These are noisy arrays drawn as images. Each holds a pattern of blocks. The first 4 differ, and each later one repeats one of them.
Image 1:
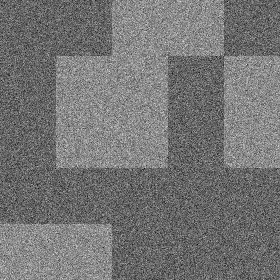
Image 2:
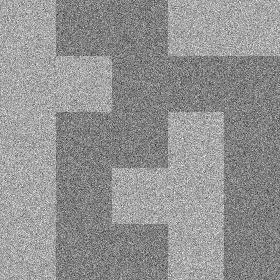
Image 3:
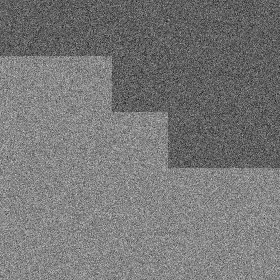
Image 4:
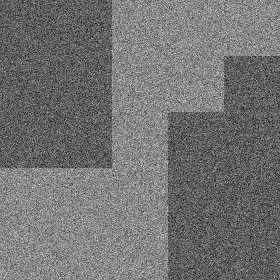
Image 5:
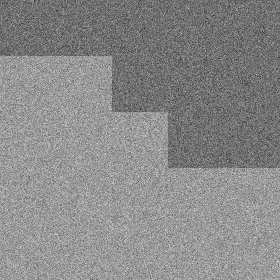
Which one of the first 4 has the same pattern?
3
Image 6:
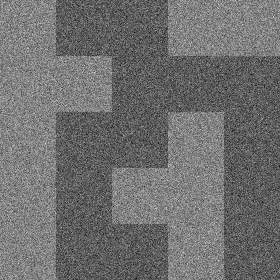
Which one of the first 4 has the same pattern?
2
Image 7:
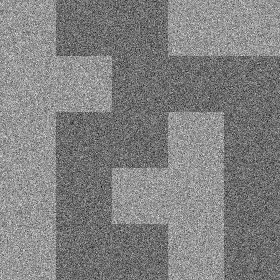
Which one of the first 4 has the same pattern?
2
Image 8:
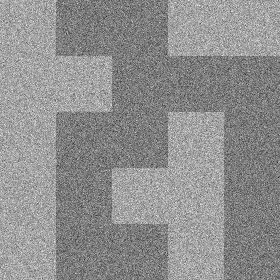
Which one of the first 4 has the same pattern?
2
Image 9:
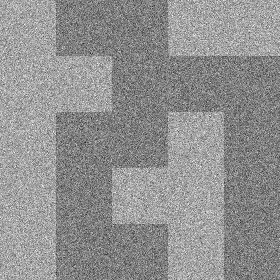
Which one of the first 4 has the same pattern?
2
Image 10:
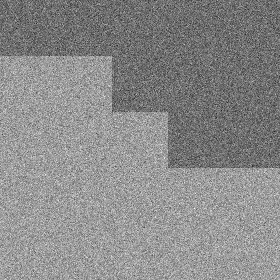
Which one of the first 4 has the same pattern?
3
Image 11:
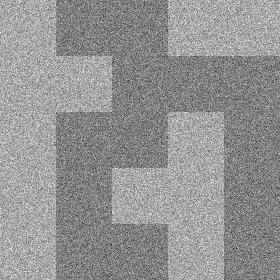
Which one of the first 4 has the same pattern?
2
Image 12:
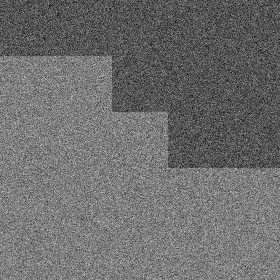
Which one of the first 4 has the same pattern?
3
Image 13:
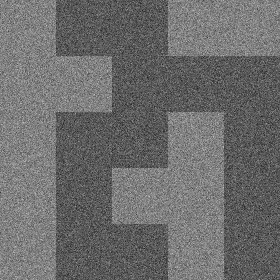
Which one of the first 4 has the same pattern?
2
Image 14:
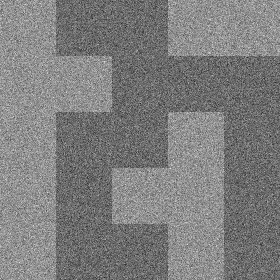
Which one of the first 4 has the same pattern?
2
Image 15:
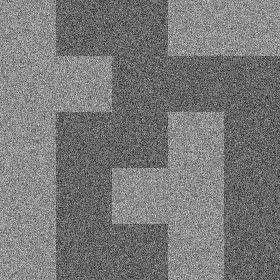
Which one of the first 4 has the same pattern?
2
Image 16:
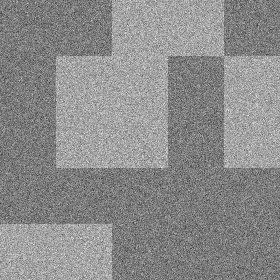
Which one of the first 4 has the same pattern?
1
